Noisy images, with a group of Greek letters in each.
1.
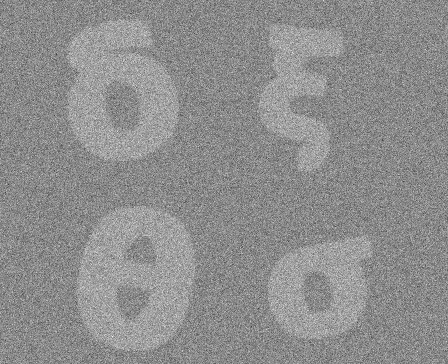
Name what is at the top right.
xi
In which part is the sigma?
bottom right
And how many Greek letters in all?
4
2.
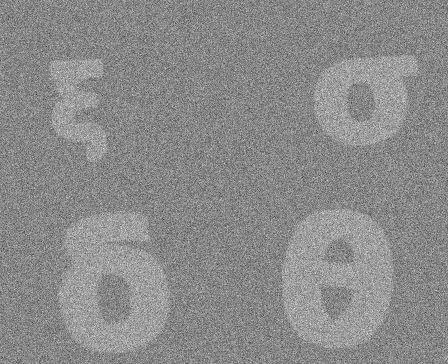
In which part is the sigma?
top right
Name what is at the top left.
xi
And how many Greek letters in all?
4
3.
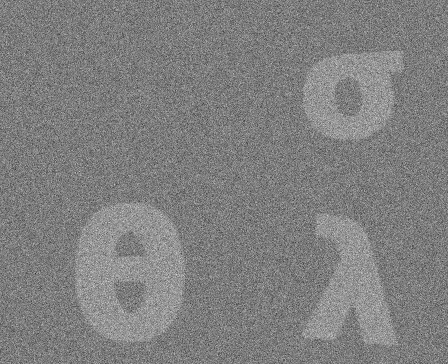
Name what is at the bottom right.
lambda
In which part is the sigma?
top right
